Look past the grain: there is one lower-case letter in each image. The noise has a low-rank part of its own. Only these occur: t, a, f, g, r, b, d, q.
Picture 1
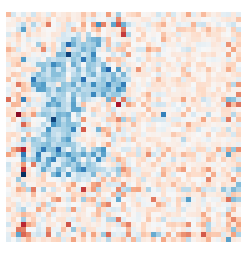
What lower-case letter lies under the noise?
t
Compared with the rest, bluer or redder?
bluer
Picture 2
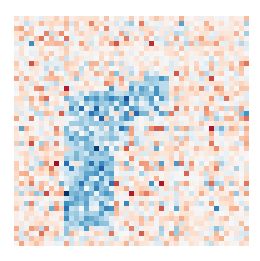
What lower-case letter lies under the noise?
r
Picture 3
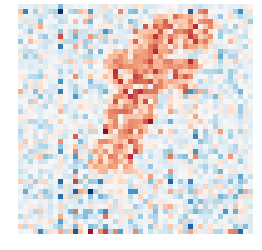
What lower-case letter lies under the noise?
f
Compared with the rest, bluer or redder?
redder
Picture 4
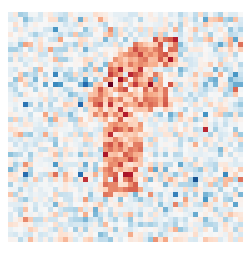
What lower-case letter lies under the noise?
f
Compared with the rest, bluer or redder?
redder
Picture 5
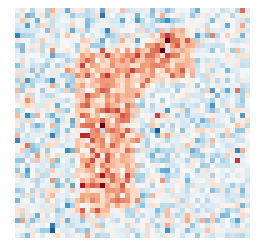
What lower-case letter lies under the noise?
r
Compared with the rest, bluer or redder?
redder
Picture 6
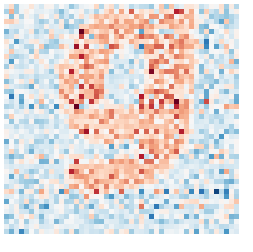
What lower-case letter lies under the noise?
g
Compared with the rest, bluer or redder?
redder
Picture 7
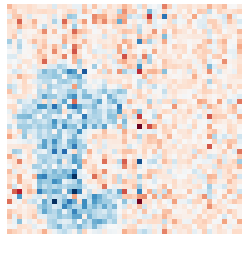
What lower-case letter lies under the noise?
t
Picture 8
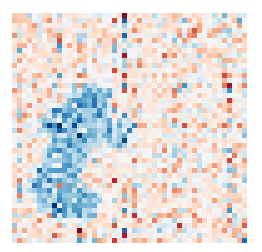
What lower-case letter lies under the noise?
t
